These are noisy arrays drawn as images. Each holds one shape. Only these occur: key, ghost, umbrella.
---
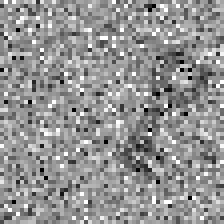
dark key
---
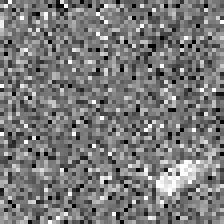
light umbrella, bottom right
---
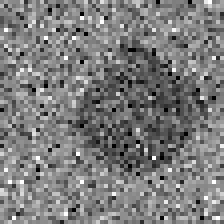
dark ghost
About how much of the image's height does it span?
two thirds
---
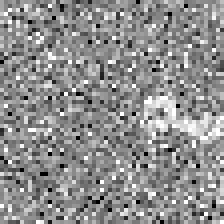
light key, middle right
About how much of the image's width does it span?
a third
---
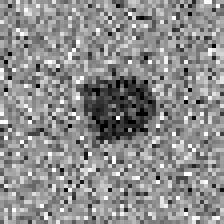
dark ghost, centre
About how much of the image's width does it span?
a third
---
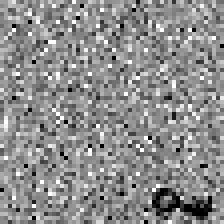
dark key, bottom right
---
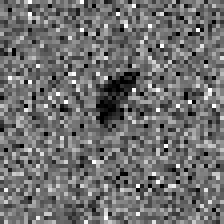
dark umbrella, centre
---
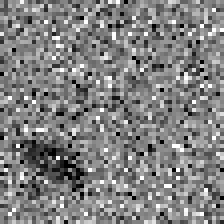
dark umbrella, bottom left
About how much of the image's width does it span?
a third
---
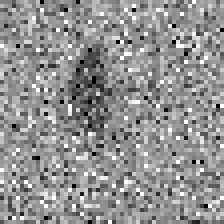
dark umbrella
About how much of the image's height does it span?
half
